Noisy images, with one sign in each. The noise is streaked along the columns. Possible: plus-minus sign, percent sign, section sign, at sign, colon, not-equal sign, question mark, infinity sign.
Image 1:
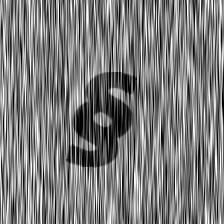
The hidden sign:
section sign
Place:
centre
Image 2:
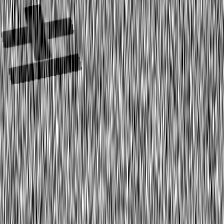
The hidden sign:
plus-minus sign
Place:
top left
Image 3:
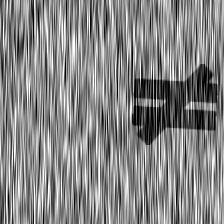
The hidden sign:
not-equal sign
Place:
middle right
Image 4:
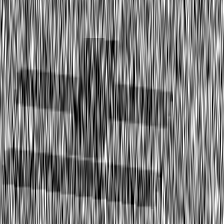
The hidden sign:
plus-minus sign
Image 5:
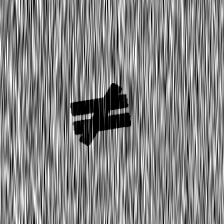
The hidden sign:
not-equal sign
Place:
centre
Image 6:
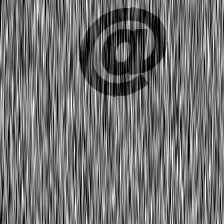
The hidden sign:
at sign
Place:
top middle
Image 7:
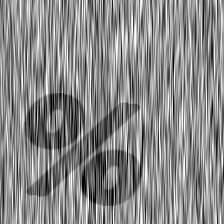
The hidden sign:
percent sign
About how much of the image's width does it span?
half
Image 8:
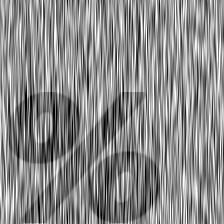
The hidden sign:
percent sign
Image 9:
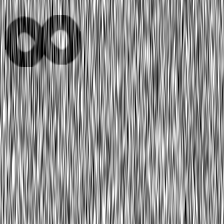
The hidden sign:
infinity sign
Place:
top left
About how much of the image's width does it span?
a third
